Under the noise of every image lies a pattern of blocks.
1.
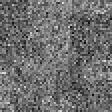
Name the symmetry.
no symmetry
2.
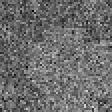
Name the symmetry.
mirrored about the diagonal from the top left
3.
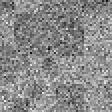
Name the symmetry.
no symmetry
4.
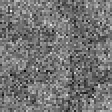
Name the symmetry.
top and bottom mirror each other
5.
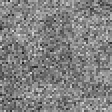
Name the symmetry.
no symmetry
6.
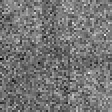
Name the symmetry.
mirrored about the diagonal from the bottom left
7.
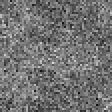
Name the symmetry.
top and bottom mirror each other
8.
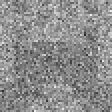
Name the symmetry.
left and right mirror each other
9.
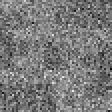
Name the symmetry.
the same after a half turn
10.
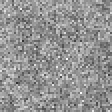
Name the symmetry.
mirrored about the diagonal from the top left
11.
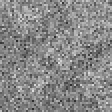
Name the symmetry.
mirrored about the diagonal from the bottom left
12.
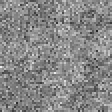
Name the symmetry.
mirrored about the diagonal from the bottom left
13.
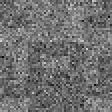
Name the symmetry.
left and right mirror each other
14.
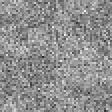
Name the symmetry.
no symmetry
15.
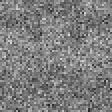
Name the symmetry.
left and right mirror each other
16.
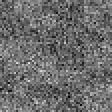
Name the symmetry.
no symmetry
